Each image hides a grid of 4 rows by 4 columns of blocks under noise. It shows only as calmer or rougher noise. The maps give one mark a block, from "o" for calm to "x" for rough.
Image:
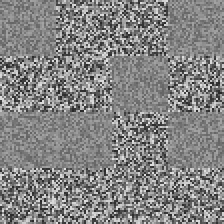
o x x o
x x o x
o o x o
x x x x
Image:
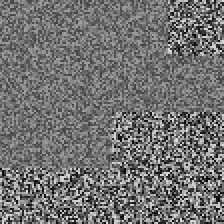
o o o x
o o o o
o o x x
x x x x
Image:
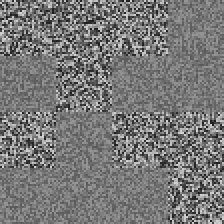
x x x o
o x o o
x o x x
o o o x
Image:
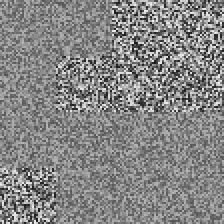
o o x x
o x x x
o o o o
x o o o
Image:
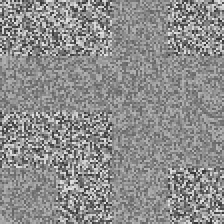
x x o x
o o o o
x x o o
o x o x
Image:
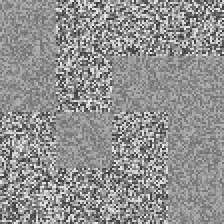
o x x x
o x o o
x o x o
x x x o
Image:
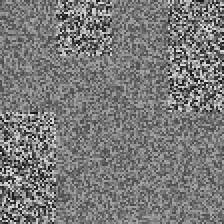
o x o x
o o o x
x o o o
x o o o
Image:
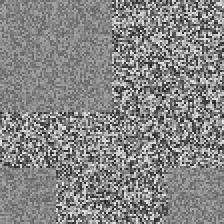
o o x x
o o x x
x x x x
o x x o
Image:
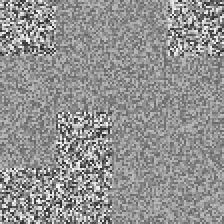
x o o x
o o o o
o x o o
x x o o
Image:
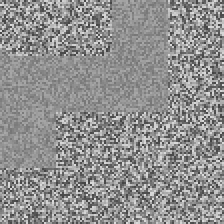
x x o x
o o o x
o x x x
x x x x
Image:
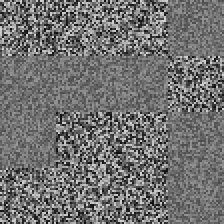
x x x o
o o o x
o x x o
x x x o
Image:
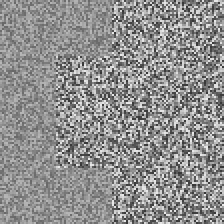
o o x x
o x x x
o x x x
o o x x
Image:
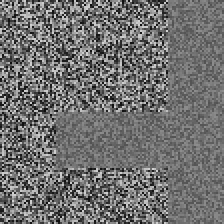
x x x o
x x x o
x o o o
x x x o
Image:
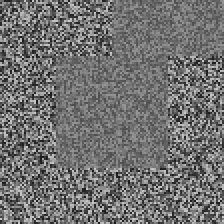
x x o o
x o o x
x o o x
x x x x
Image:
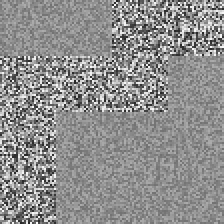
o o x x
x x x o
x o o o
x o o o
